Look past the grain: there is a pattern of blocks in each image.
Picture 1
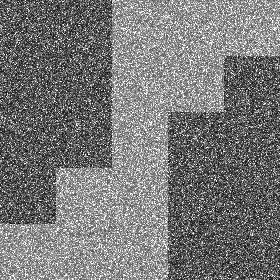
the same after a half turn
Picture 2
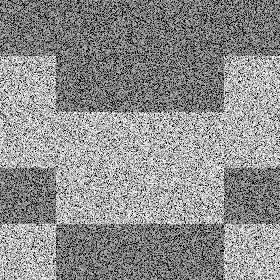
left and right mirror each other
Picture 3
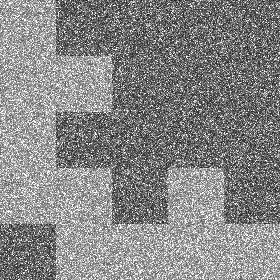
mirrored about the diagonal from the bottom left
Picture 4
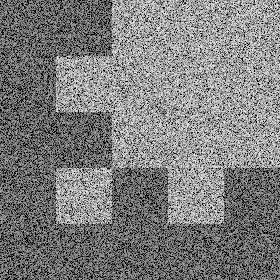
mirrored about the diagonal from the bottom left
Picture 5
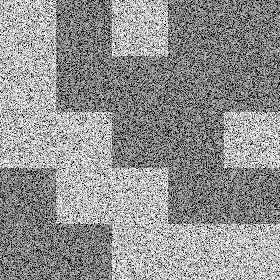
mirrored about the diagonal from the bottom left
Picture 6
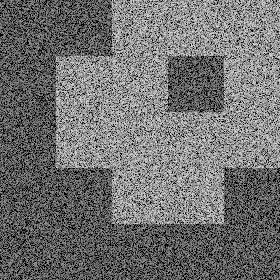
mirrored about the diagonal from the bottom left
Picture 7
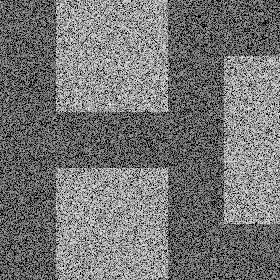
top and bottom mirror each other
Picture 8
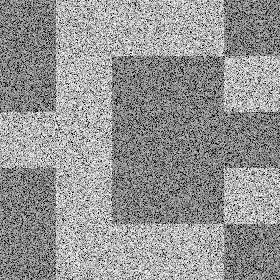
top and bottom mirror each other
